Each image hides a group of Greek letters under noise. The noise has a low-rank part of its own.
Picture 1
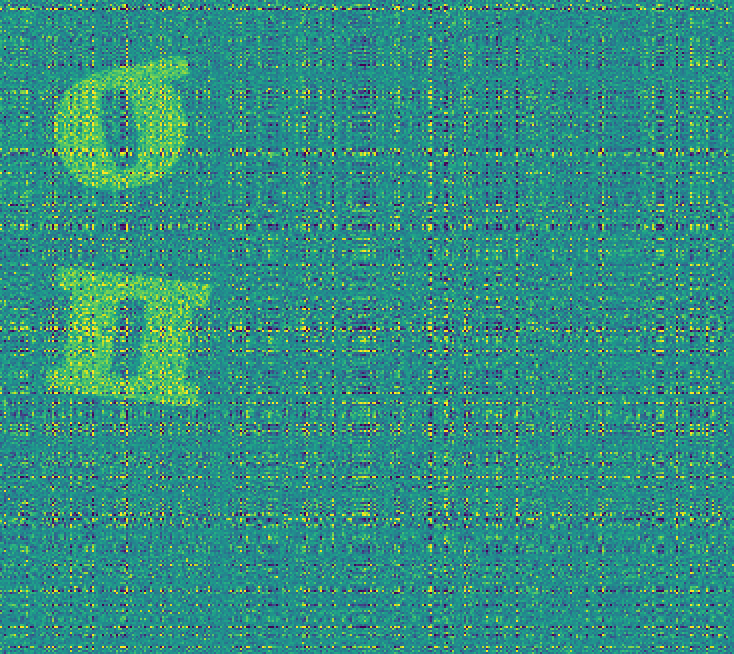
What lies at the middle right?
nothing
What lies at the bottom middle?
nothing
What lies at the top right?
nothing
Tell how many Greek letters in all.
2
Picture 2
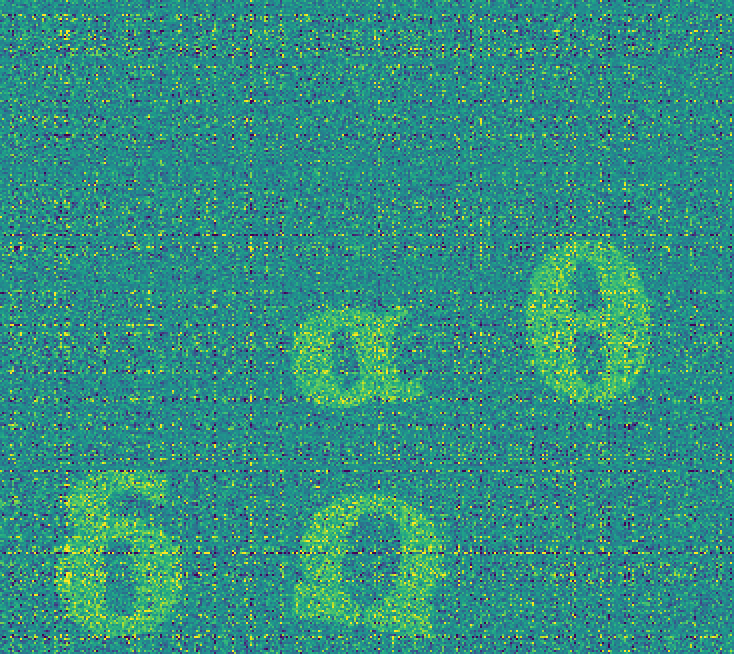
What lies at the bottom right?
nothing
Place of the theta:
middle right
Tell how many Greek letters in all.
4
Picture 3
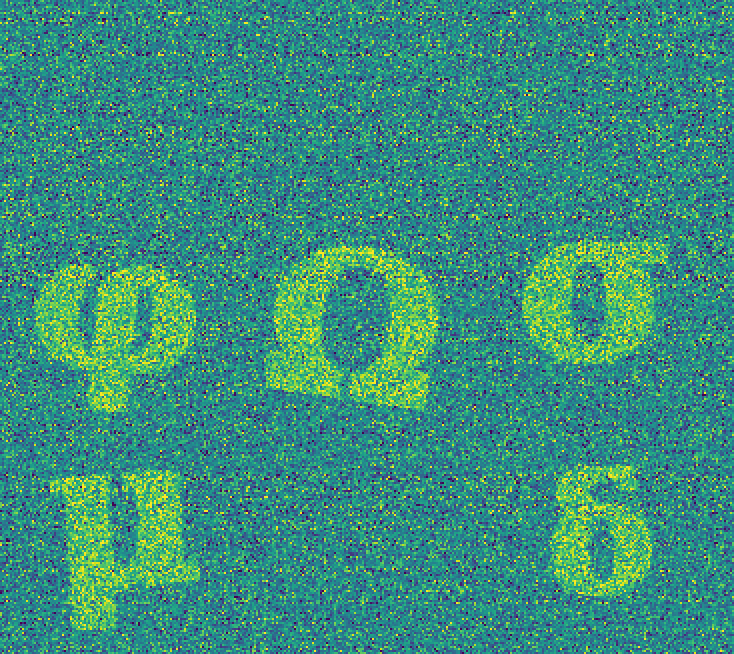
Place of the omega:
centre
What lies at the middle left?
phi
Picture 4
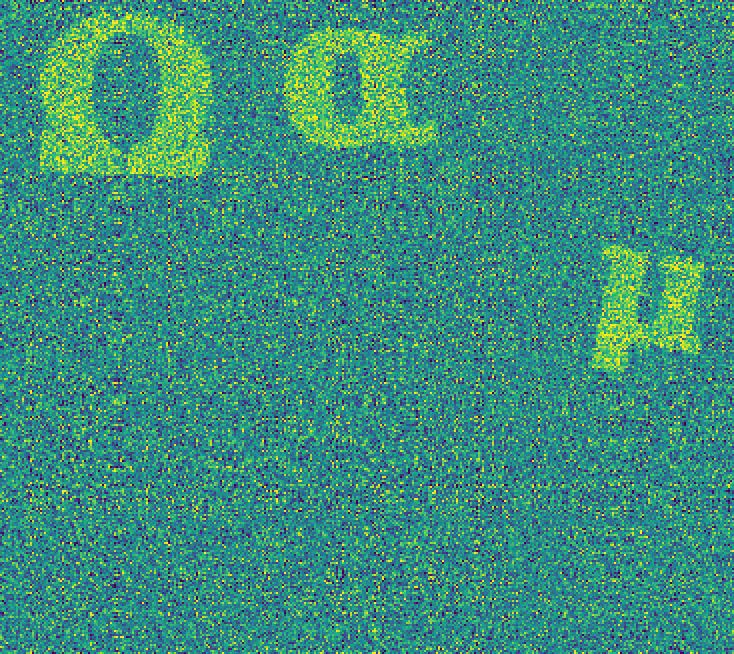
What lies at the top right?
nothing
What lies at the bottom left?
nothing
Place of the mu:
middle right
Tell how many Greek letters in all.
3
